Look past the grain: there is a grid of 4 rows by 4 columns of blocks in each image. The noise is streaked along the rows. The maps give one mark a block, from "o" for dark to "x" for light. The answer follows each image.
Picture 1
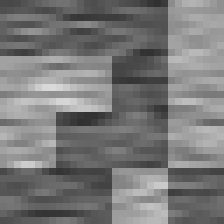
o o o x
x x o x
x o o x
o o x o
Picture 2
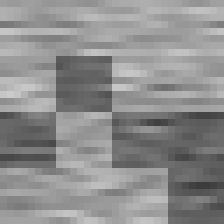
x x x x
x o x x
o x o o
x x x o
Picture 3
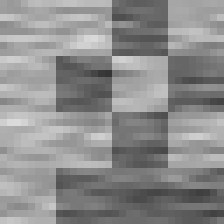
x x o x
x o x o
x x o x
x o o o
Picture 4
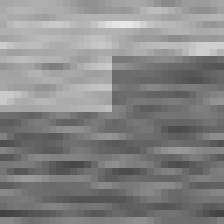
x x x x
x x o o
o o o o
o o o o
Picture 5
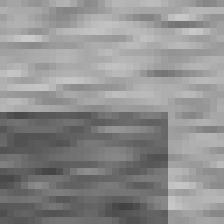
x x x x
x x x x
o o o x
o o o x
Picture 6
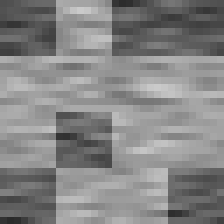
o x o o
x x x x
x o x x
o x x o
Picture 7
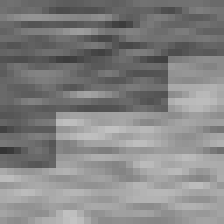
o o o o
o o o x
o x x x
x x x x
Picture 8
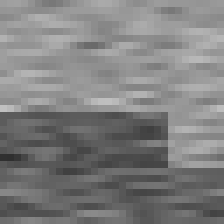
x x x x
x x x x
o o o x
o o o o
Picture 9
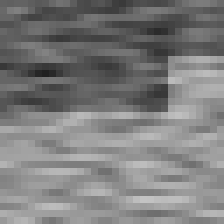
o o o o
o o o x
x x x x
x x x x
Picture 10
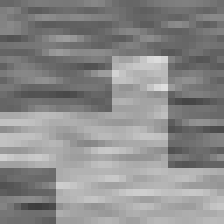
o o o o
o o x o
x x x o
o x x x
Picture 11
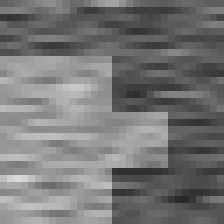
o o o o
x x o o
x x x o
x x o o
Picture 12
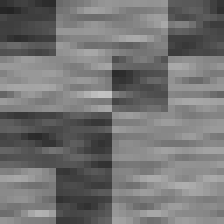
o x x o
x x o x
o o x x
x o x x
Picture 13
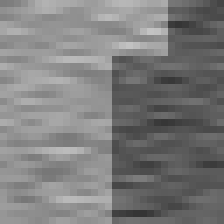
x x x o
x x o o
x x o o
x x o o
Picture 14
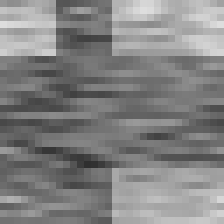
x o x x
o o o o
o o o o
o o x x
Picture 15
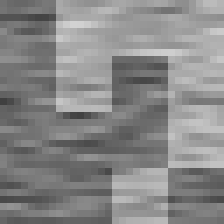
o x x x
o x o x
o o o x
o o x o
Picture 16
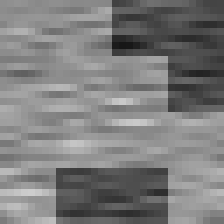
x x o o
x x x o
x x x x
x o o x
